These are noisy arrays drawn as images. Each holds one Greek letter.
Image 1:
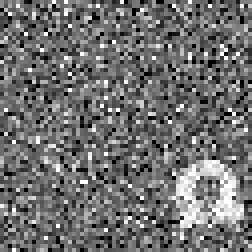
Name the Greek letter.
omega
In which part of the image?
bottom right
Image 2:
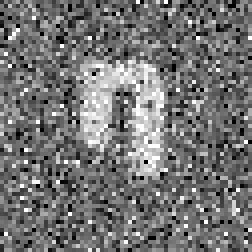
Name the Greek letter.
eta
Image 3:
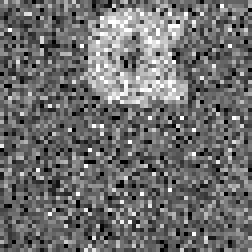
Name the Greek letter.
alpha
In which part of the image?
top middle
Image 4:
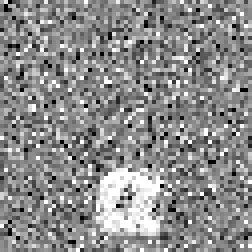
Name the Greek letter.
alpha
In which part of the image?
bottom middle
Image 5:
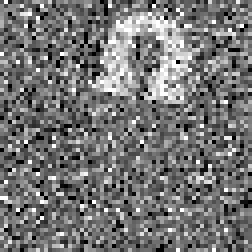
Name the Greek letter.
omega
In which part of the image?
top middle
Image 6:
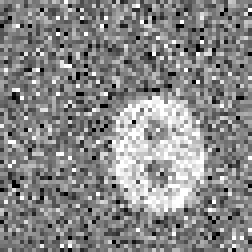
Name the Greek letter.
theta
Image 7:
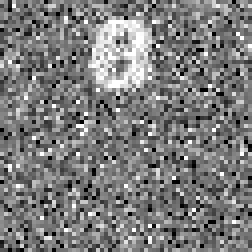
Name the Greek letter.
theta
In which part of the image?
top middle
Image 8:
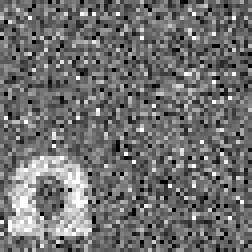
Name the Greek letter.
omega
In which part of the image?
bottom left
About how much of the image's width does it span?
a third
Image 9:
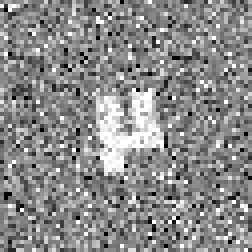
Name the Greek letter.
mu
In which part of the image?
centre
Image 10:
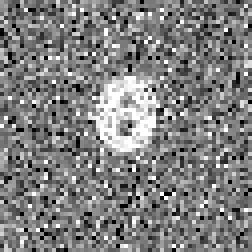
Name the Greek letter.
theta
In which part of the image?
centre
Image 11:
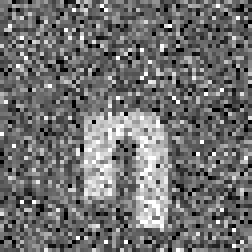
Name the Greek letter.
eta
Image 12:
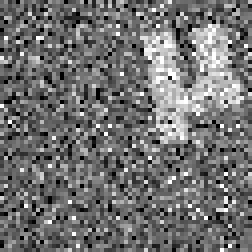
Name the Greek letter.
mu
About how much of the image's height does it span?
half
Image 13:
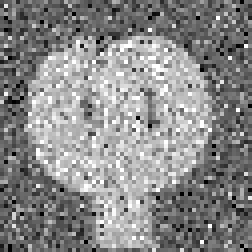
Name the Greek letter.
phi
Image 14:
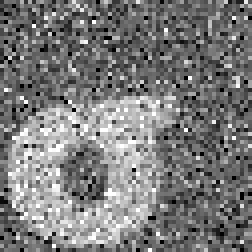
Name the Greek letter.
sigma
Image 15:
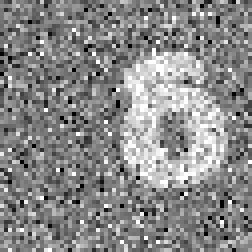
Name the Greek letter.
delta
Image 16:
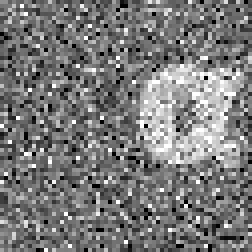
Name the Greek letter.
alpha
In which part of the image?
middle right
